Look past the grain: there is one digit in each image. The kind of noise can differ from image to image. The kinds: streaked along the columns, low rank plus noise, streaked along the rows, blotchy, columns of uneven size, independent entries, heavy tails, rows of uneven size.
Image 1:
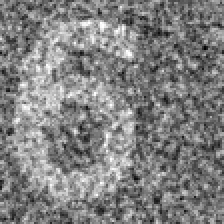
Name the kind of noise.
blotchy
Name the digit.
6
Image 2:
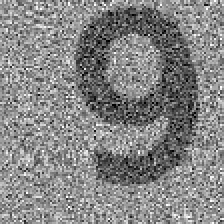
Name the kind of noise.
low rank plus noise
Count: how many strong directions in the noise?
five to eight
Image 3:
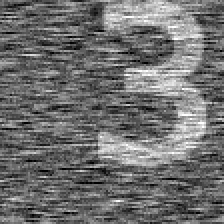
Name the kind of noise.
streaked along the rows
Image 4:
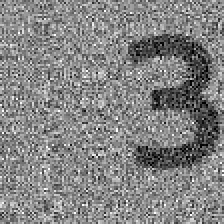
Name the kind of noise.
low rank plus noise
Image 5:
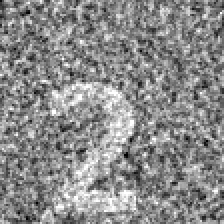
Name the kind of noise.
blotchy
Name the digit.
2
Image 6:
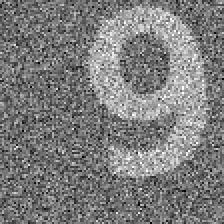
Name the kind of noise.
independent entries
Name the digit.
9
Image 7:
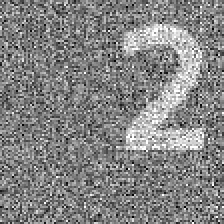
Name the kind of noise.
low rank plus noise
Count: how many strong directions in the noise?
five to eight
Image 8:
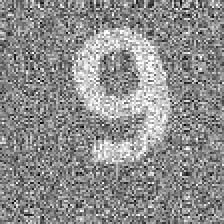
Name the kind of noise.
low rank plus noise
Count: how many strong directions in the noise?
one
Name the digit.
9
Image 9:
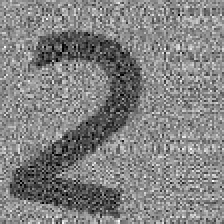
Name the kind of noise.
low rank plus noise
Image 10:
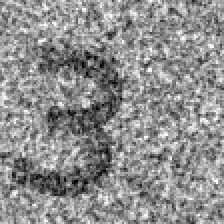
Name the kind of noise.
blotchy
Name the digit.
3
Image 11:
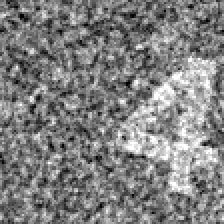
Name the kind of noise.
blotchy
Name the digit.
4
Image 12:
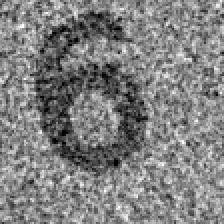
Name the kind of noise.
blotchy
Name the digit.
6
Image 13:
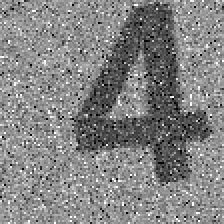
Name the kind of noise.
heavy tails
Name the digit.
4
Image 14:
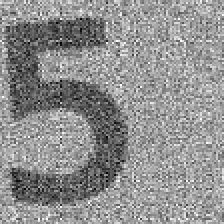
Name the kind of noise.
low rank plus noise
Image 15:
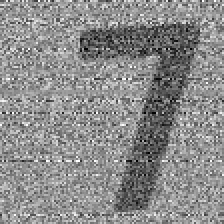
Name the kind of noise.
rows of uneven size
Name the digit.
7
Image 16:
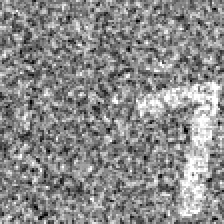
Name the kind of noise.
blotchy
